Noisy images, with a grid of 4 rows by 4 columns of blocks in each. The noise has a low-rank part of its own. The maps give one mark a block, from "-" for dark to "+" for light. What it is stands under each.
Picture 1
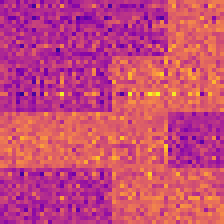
- - - +
- - + +
+ + + -
- - + +
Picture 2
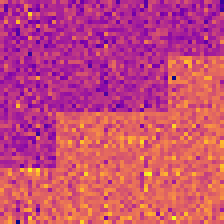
- - - -
- - - +
- + + +
+ + + +
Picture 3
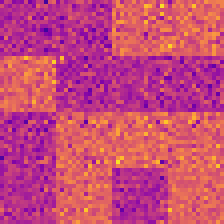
- - + +
+ - - -
- + + +
- + - +
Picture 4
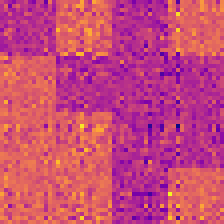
- + - +
+ - - -
+ + - -
+ + - +
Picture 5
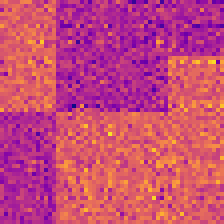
+ - - -
+ - - +
- + + +
- + + +
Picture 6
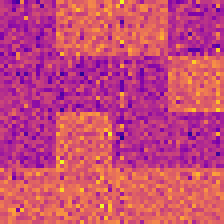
- + + -
- - - +
- + - -
+ + + +
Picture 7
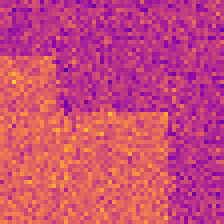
- - - -
+ - - -
+ + + -
+ + + -
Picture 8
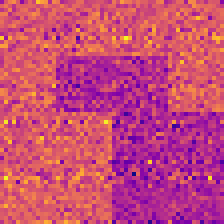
+ + + +
+ - - +
+ + - -
+ + - -
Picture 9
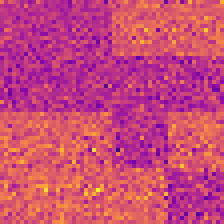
- - + +
- - - -
+ + - +
+ + + -
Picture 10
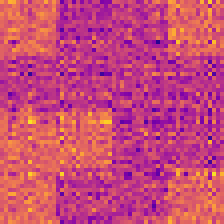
+ - - +
- - - -
+ + - -
+ - - +
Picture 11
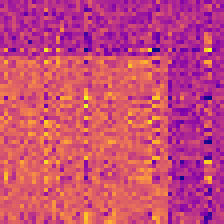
- - - -
+ + + -
+ + + -
+ + + -
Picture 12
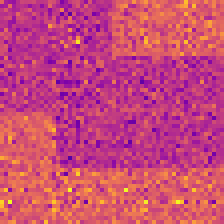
- - + +
- - - -
+ - - -
+ + + +
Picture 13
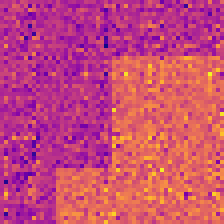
- - - -
- - + +
- - + +
- + + +
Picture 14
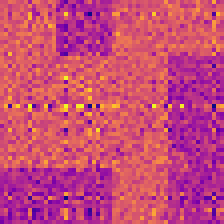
+ - + +
+ + + -
+ + + -
- - + -
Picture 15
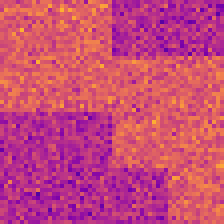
+ + - -
+ + + +
- - + +
- - - +
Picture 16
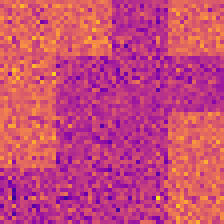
+ + - +
+ - - -
+ - - +
- - - +
